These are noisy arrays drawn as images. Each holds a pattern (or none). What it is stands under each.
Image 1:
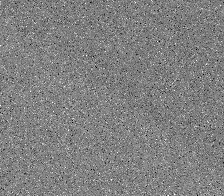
a sharp edge
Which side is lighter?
bottom left
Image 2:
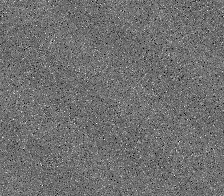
diagonal stripes
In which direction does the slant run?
top left to bottom right
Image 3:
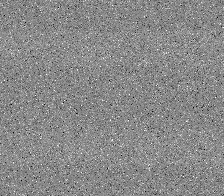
horizontal stripes
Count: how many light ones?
2
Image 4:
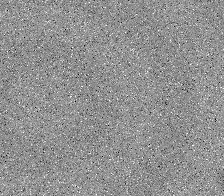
rings round one point
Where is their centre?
middle left
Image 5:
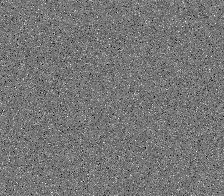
only noise
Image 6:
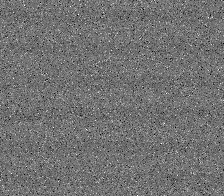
horizontal stripes
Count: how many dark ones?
6
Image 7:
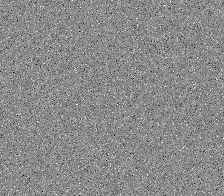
only noise
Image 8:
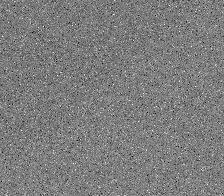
a sharp edge
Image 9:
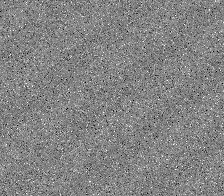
diagonal stripes
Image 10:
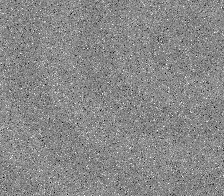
rings round one point
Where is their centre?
top right
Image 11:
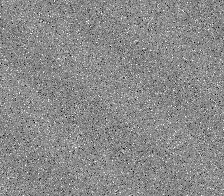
diagonal stripes
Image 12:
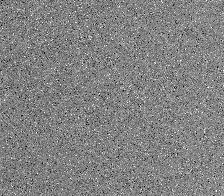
a smooth slope
